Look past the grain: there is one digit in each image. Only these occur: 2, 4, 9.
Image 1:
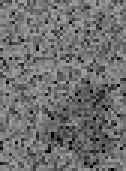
4
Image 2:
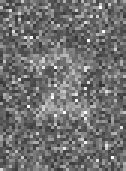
2
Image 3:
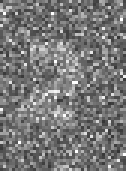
2
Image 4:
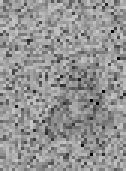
4
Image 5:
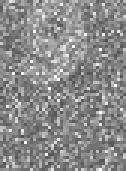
9
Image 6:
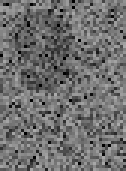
9
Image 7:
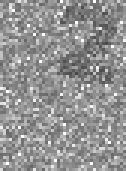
2
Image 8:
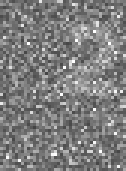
2
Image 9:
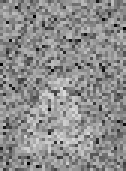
4
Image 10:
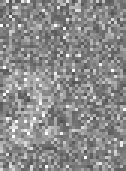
2
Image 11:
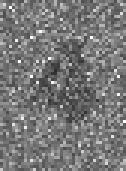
4
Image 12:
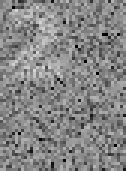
2
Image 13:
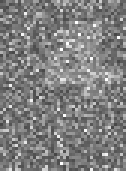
4
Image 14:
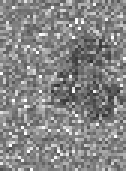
4
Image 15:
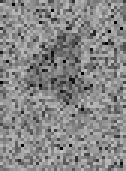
4
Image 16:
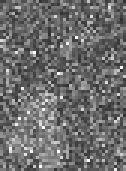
4
